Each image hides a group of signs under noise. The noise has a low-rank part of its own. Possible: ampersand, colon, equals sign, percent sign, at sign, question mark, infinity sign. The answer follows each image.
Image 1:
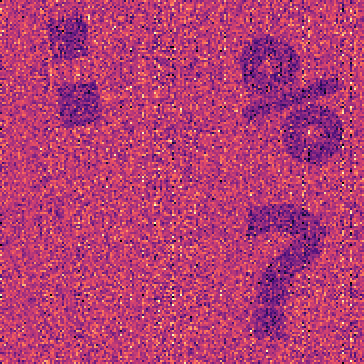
top left: colon; top right: percent sign; bottom right: question mark
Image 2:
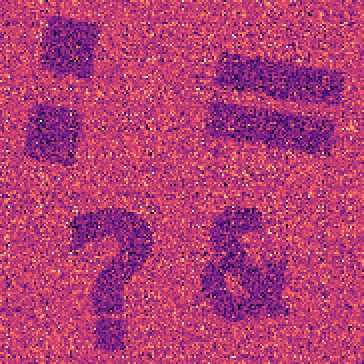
top left: colon; top right: equals sign; bottom left: question mark; bottom right: ampersand
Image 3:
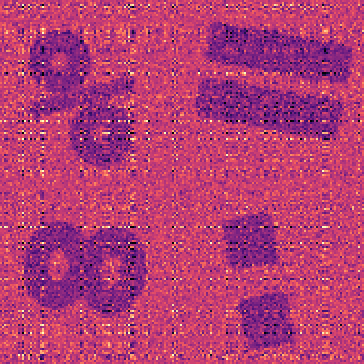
top left: percent sign; top right: equals sign; bottom left: infinity sign; bottom right: colon
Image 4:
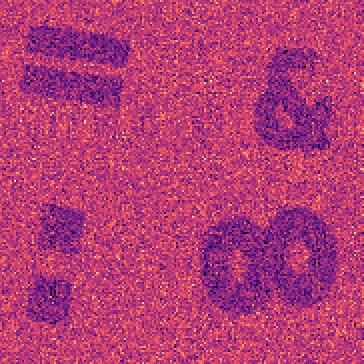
top left: equals sign; top right: ampersand; bottom left: colon; bottom right: infinity sign
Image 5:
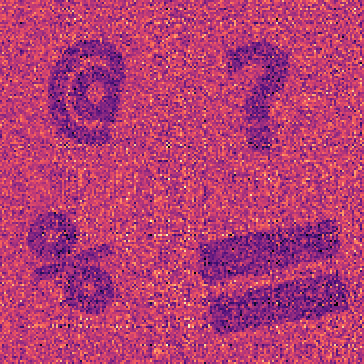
top left: at sign; top right: question mark; bottom left: percent sign; bottom right: equals sign
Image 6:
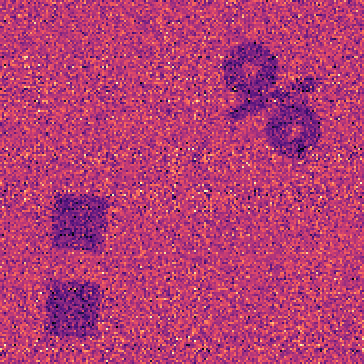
top right: percent sign; bottom left: colon
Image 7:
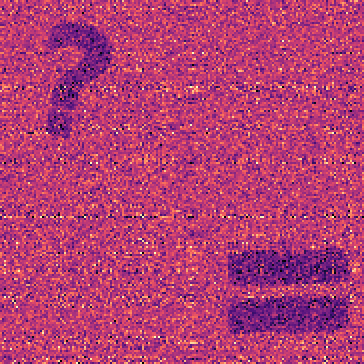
top left: question mark; bottom right: equals sign
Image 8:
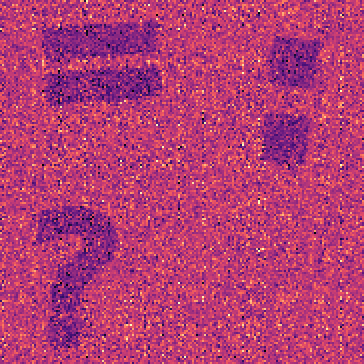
top left: equals sign; top right: colon; bottom left: question mark
